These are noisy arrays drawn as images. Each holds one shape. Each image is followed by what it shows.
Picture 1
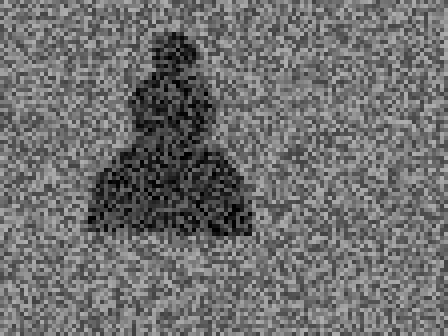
chess pawn
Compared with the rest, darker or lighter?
darker
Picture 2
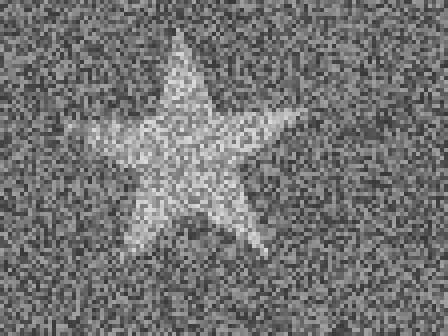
star
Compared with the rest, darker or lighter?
lighter
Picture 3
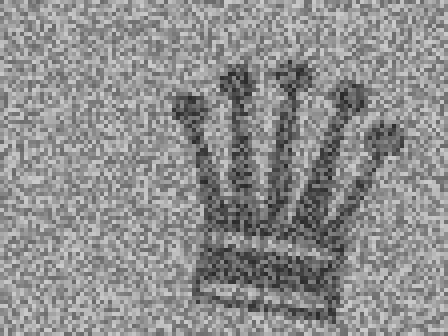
chess queen
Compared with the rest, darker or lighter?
darker
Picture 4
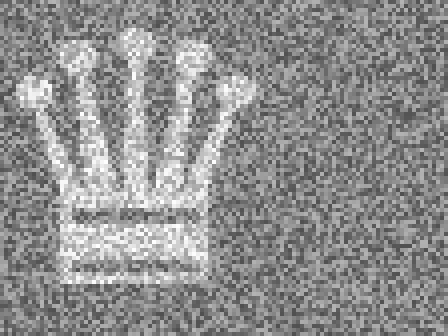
chess queen
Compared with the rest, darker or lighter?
lighter
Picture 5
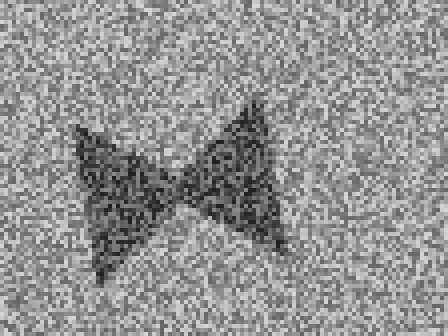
bow tie
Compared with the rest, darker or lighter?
darker
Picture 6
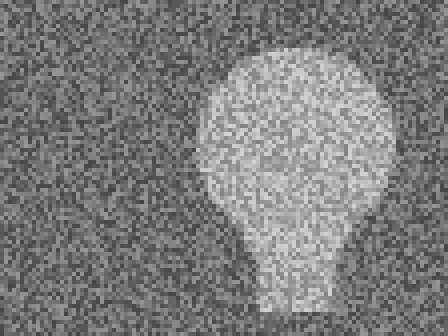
light bulb
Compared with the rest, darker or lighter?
lighter
